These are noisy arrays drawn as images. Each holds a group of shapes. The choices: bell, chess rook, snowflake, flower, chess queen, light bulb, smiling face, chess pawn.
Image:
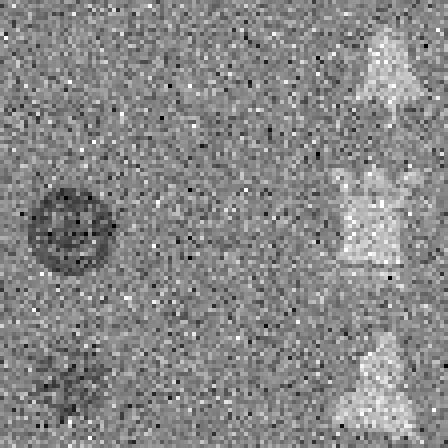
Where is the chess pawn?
bottom right
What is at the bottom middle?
nothing
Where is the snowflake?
bottom left
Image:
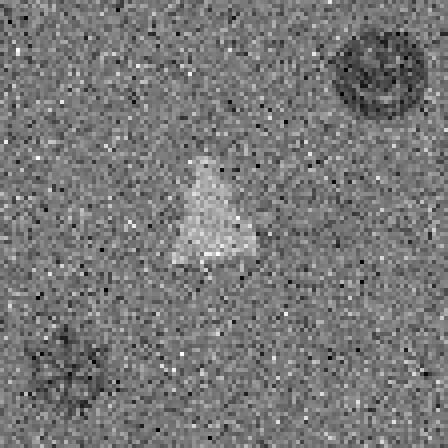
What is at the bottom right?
nothing
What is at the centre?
chess pawn
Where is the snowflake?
bottom left
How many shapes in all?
3
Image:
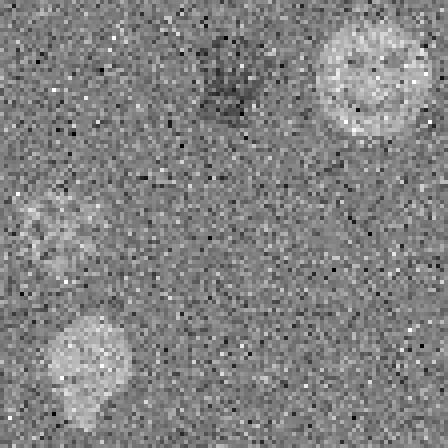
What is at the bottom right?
nothing
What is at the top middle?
chess queen
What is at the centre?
nothing
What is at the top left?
nothing
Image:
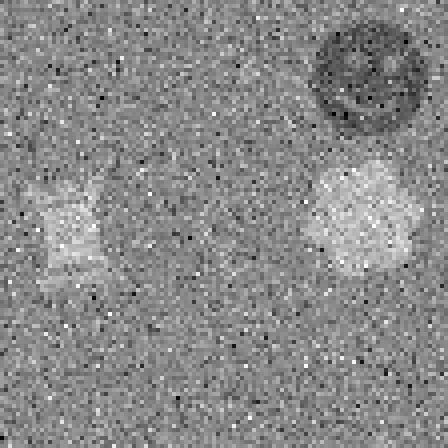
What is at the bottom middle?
nothing
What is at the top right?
smiling face
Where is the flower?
middle right
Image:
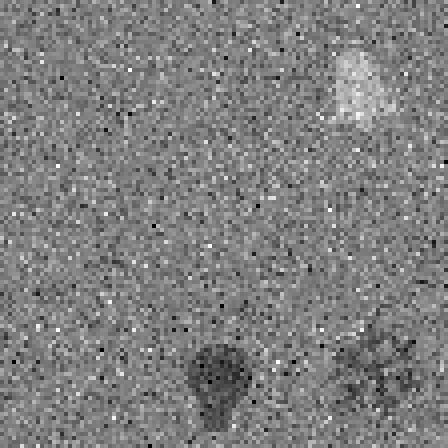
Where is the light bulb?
bottom middle
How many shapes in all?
3
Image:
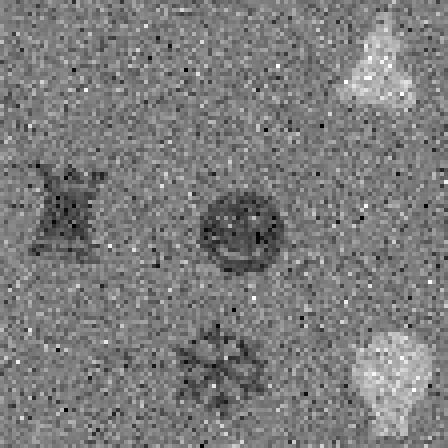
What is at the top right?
chess pawn
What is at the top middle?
nothing
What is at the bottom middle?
snowflake
